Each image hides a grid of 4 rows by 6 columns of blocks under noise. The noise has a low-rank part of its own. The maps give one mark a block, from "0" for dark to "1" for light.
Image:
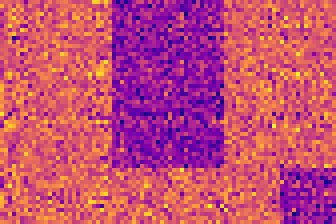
110011
110011
110011
111110
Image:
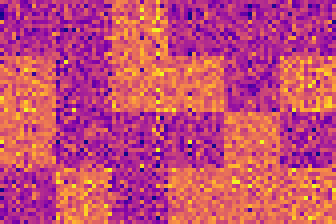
001000
101101
100010
010111
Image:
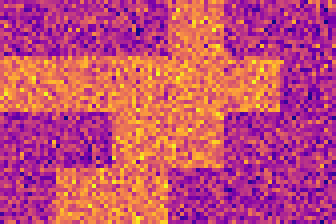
000100
111110
001100
011000
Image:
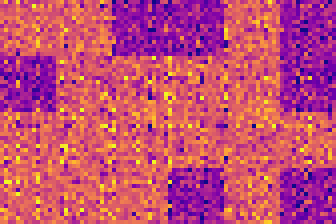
110010
011110
111111
111010
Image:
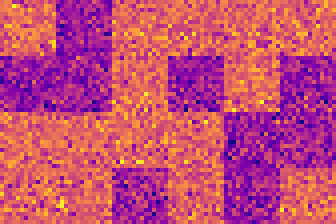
101111
001010
111100
110101
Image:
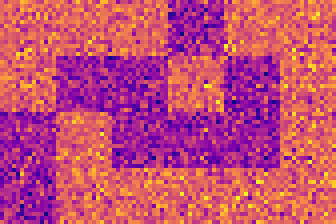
111011
100101
010001
011111
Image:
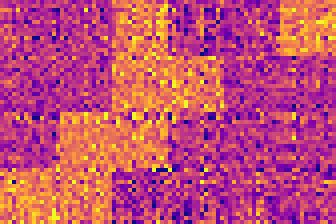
001001
001100
011000
110000
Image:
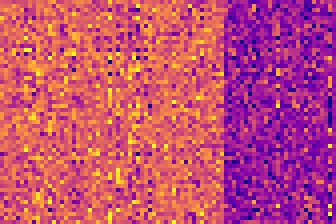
111100
111100
111100
111100
